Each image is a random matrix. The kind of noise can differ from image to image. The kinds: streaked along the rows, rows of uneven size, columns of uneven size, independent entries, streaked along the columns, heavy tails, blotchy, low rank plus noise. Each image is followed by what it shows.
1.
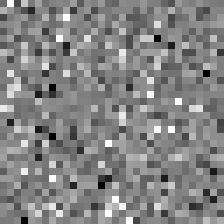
heavy tails
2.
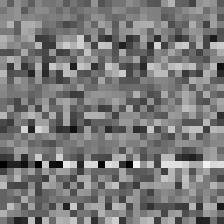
rows of uneven size
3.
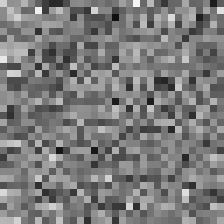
low rank plus noise
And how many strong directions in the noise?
three or four
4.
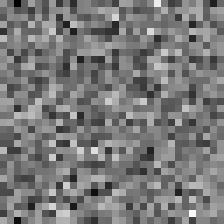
low rank plus noise
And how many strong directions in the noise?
five to eight
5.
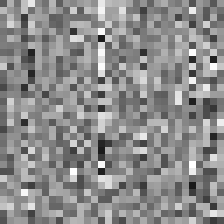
columns of uneven size
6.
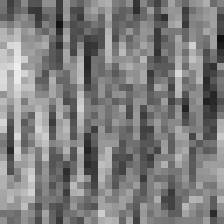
streaked along the columns
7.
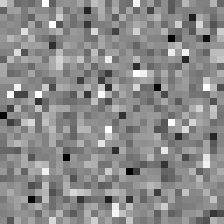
heavy tails
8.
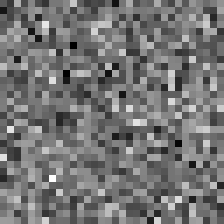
independent entries
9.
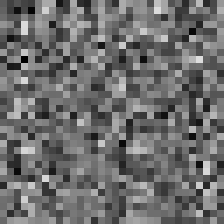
low rank plus noise
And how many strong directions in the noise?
three or four
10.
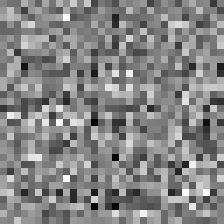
low rank plus noise
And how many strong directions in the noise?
five to eight
